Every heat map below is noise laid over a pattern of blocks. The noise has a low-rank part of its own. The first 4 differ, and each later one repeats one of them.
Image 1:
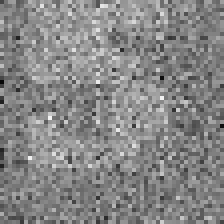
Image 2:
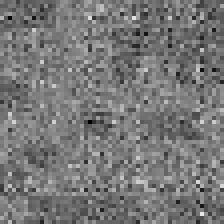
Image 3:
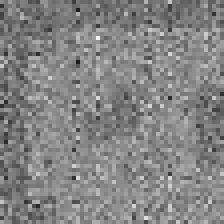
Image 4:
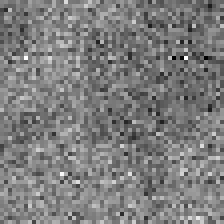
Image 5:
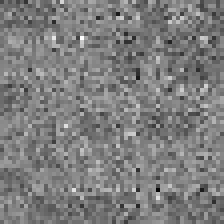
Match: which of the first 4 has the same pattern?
2
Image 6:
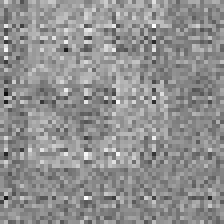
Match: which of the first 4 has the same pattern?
1
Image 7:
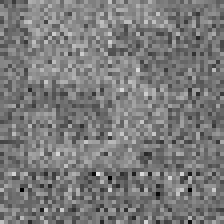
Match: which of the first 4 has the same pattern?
1
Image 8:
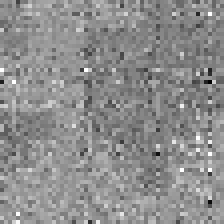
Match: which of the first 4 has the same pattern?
4
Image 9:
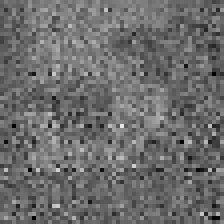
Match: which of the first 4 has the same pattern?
1
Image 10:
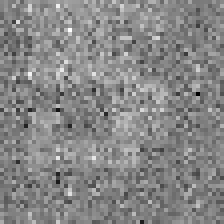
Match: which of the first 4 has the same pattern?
1
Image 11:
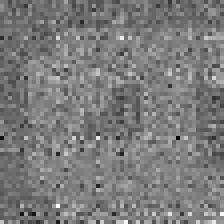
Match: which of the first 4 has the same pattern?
3
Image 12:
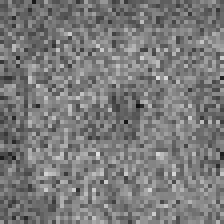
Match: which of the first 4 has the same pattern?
3
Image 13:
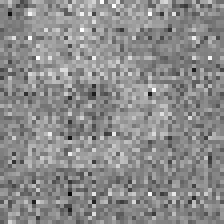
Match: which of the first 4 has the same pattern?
1
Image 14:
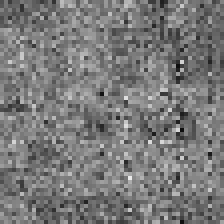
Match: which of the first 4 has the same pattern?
2
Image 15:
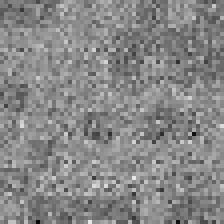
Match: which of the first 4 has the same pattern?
2
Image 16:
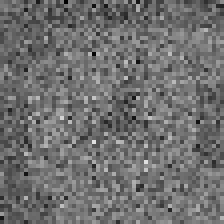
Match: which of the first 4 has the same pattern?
3
